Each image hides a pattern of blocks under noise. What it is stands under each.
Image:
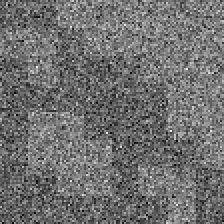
mirrored about the diagonal from the bottom left
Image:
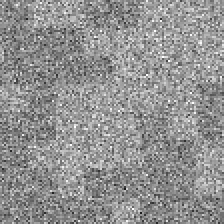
mirrored about the diagonal from the bottom left
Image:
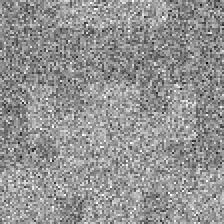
left and right mirror each other
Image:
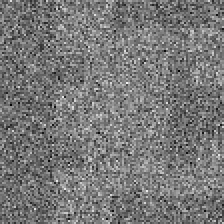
top and bottom mirror each other
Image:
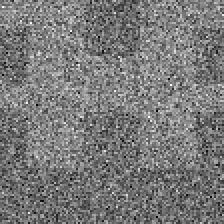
left and right mirror each other
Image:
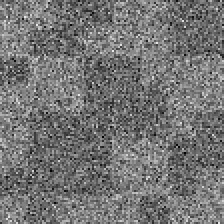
mirrored about the diagonal from the bottom left
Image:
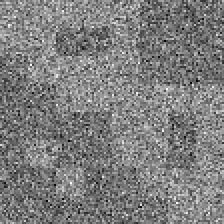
mirrored about the diagonal from the bottom left
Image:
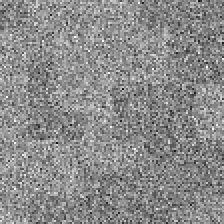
no symmetry
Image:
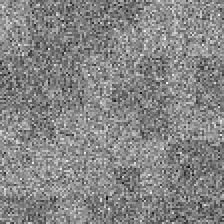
no symmetry
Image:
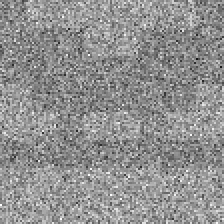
left and right mirror each other
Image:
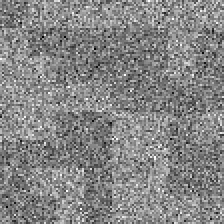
no symmetry
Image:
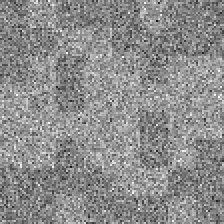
the same after a half turn
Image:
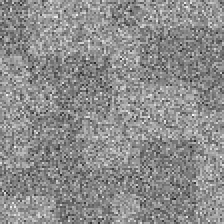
no symmetry
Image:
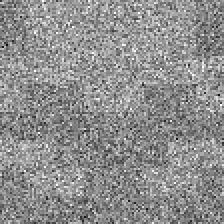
left and right mirror each other
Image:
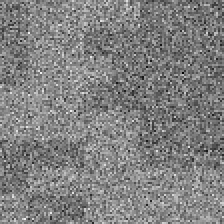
no symmetry
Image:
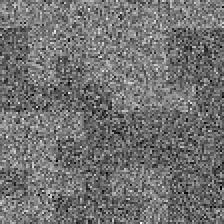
no symmetry
